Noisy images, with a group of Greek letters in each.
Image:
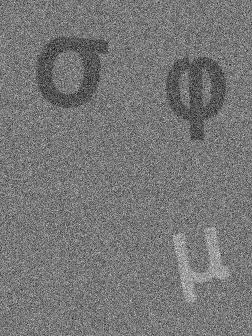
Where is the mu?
bottom right
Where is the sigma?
top left
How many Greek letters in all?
3
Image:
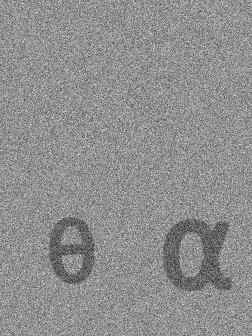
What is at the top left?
nothing
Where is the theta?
bottom left
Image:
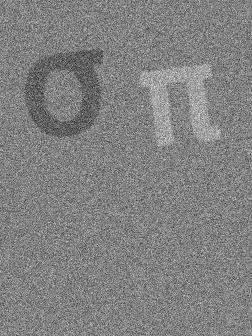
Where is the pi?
top right
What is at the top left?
sigma
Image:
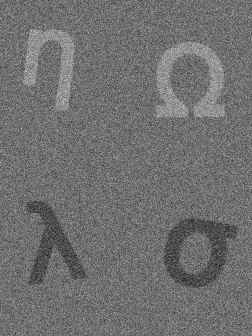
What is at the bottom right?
sigma
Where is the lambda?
bottom left
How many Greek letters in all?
4
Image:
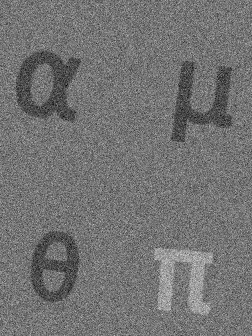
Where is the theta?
bottom left
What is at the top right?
mu
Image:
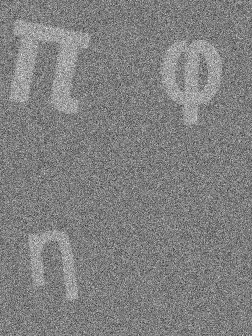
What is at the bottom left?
eta
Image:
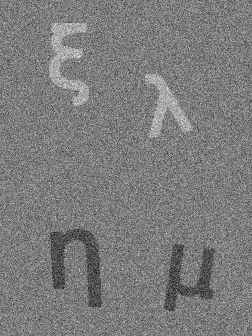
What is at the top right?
lambda
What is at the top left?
xi
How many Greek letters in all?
4
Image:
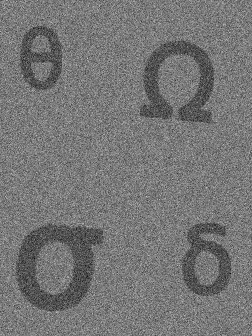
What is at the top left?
theta
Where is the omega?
top right
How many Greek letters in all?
4
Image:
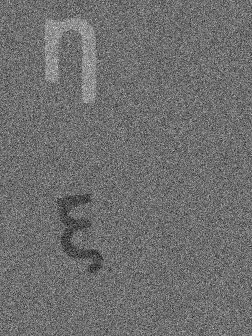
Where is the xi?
bottom left
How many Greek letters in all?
2
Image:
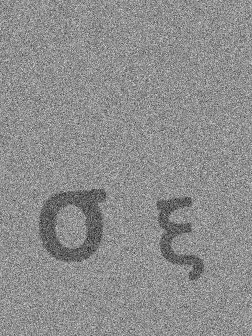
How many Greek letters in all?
2
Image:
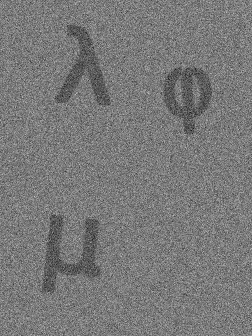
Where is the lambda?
top left
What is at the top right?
phi
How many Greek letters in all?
3
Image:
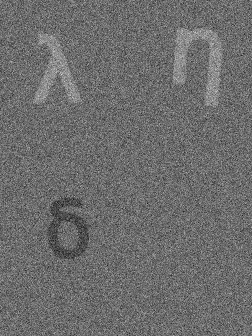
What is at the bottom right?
nothing
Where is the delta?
bottom left
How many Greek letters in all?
3
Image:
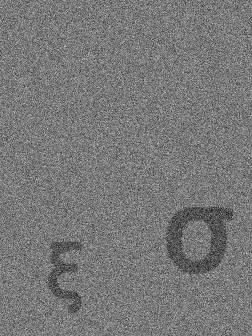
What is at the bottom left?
xi
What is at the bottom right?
sigma
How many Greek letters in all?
2
